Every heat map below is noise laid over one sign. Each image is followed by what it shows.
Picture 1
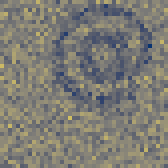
at sign
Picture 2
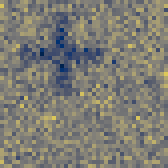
plus sign
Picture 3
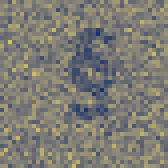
section sign
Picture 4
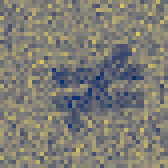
not-equal sign
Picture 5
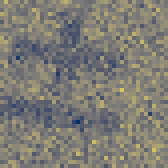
plus-minus sign
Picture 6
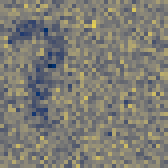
question mark
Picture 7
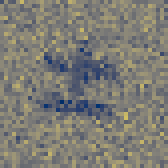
plus-minus sign
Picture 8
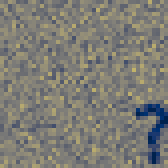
question mark
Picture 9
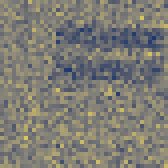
equals sign
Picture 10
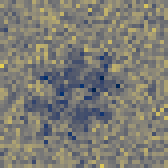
hash sign
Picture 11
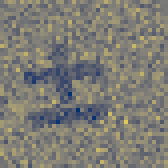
plus-minus sign
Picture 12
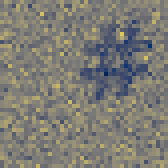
hash sign
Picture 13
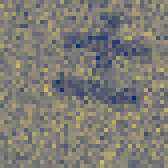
plus-minus sign
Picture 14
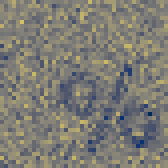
percent sign
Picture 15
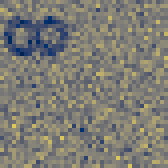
infinity sign
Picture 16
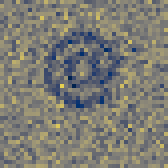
at sign
